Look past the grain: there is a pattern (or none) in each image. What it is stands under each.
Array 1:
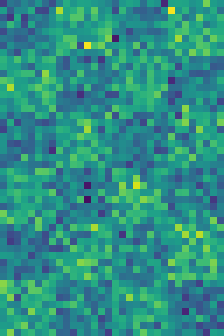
a checkerboard
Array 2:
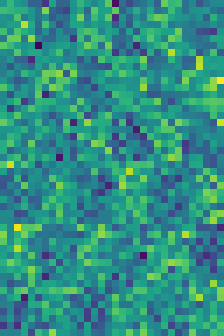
a checkerboard
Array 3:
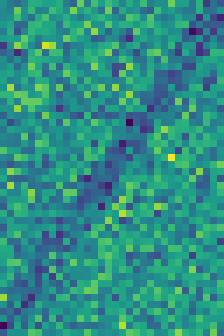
a diagonal band
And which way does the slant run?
bottom left to top right
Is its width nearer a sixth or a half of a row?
a sixth
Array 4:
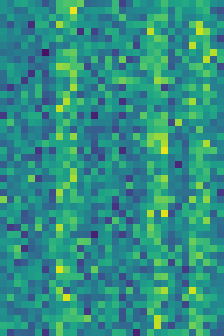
bands of columns
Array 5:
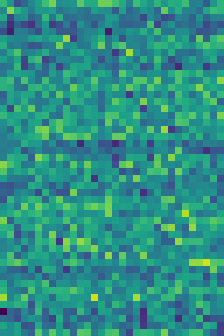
bands of rows
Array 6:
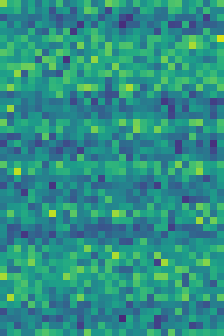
bands of rows
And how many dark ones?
6
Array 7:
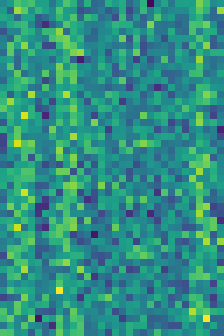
bands of columns
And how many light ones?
3
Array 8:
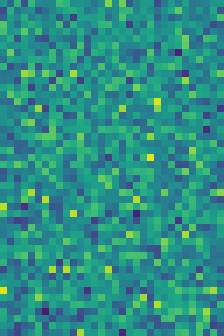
only noise
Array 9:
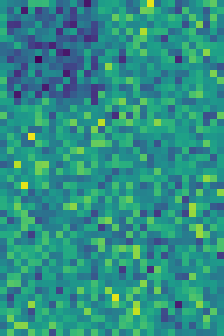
one block
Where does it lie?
top left
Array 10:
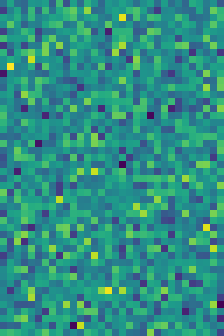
only noise
